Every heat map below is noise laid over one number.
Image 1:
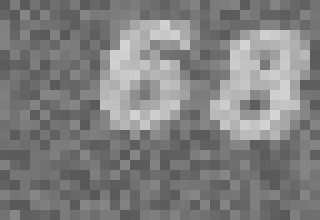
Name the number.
68
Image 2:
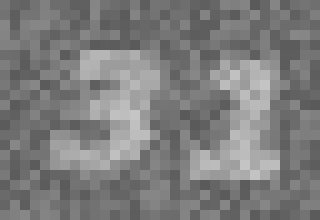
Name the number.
31
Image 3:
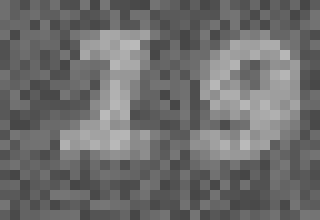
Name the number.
19
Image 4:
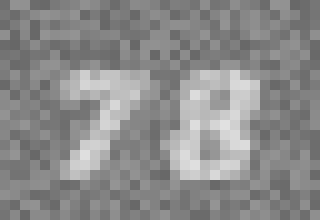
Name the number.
78
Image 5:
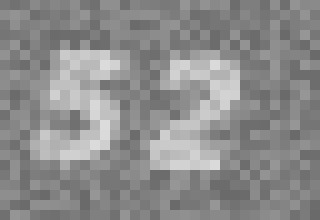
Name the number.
52
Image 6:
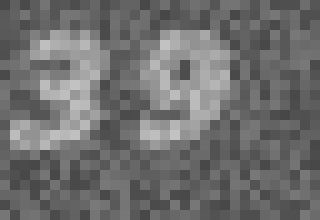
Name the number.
39
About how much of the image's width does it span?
two thirds
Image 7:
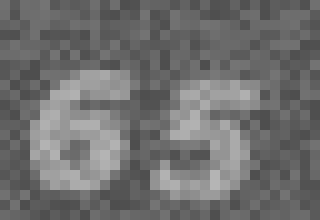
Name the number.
65
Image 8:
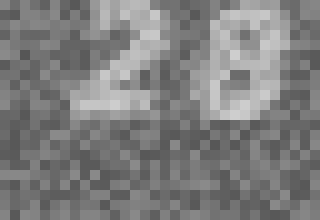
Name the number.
28
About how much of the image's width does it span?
two thirds
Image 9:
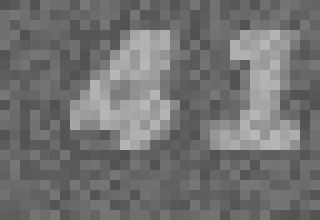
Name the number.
41
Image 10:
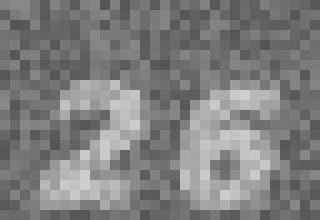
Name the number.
26
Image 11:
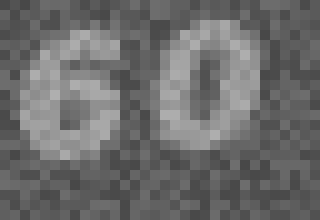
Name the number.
60
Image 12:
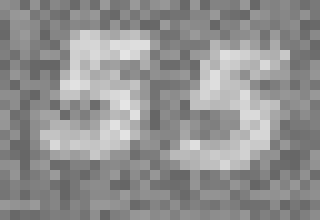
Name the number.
55
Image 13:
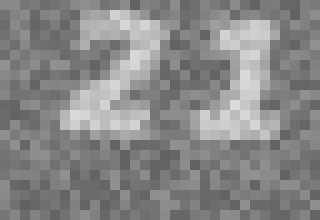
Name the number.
21
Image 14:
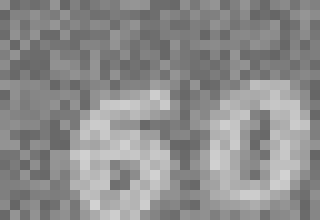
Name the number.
60
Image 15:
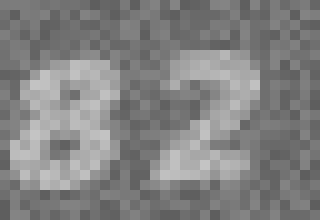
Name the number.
82
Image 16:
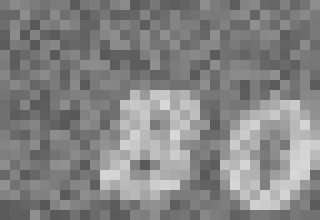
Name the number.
80
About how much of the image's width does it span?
two thirds
